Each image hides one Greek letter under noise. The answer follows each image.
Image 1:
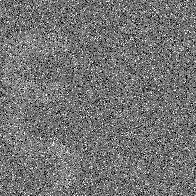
xi
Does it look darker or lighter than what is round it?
lighter
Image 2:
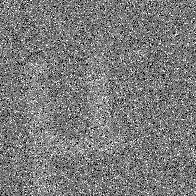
mu
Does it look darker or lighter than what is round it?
lighter
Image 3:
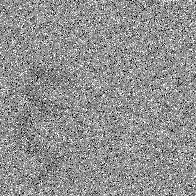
xi
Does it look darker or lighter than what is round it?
darker
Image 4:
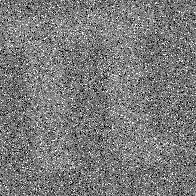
pi
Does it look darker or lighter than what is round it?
lighter
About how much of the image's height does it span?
nearly all
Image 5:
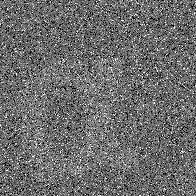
alpha
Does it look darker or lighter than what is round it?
lighter
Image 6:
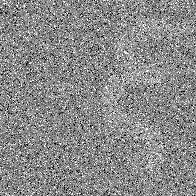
xi
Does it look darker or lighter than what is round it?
lighter
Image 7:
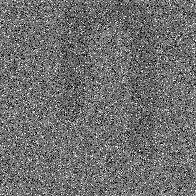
eta
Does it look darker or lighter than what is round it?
darker
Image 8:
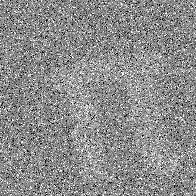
pi
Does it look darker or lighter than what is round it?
lighter
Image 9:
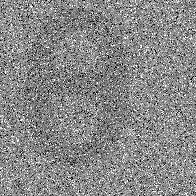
theta
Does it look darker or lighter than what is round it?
darker
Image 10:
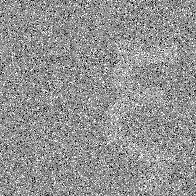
xi
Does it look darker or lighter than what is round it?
lighter
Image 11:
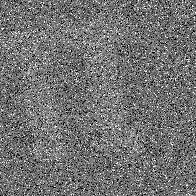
pi
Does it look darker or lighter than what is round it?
lighter
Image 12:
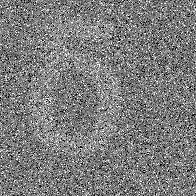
delta
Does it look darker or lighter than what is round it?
lighter
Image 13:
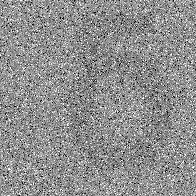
delta
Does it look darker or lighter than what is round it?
darker
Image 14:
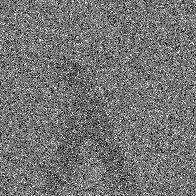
lambda
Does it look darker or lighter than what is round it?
darker
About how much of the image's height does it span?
two thirds
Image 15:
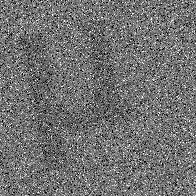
mu
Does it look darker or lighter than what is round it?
darker
